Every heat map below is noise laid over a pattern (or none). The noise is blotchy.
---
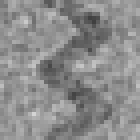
a wavy band
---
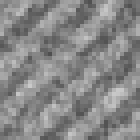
diagonal stripes
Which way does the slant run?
bottom left to top right
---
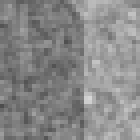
a sharp edge
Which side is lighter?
right
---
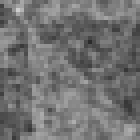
spokes from one point
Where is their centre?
top left
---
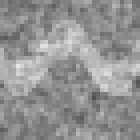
a wavy band
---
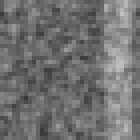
one vertical stripe
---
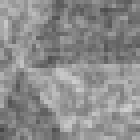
spokes from one point
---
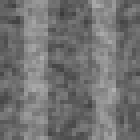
vertical stripes
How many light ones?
2
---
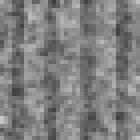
vertical stripes
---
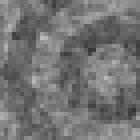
rings round one point
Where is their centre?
middle right
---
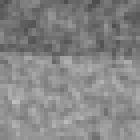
a sharp edge
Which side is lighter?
bottom
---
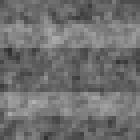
horizontal stripes
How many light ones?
2
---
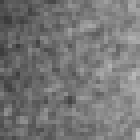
a smooth slope
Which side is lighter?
right
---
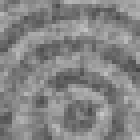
rings round one point
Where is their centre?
bottom middle
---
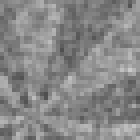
spokes from one point
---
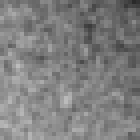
a smooth slope
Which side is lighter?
bottom left
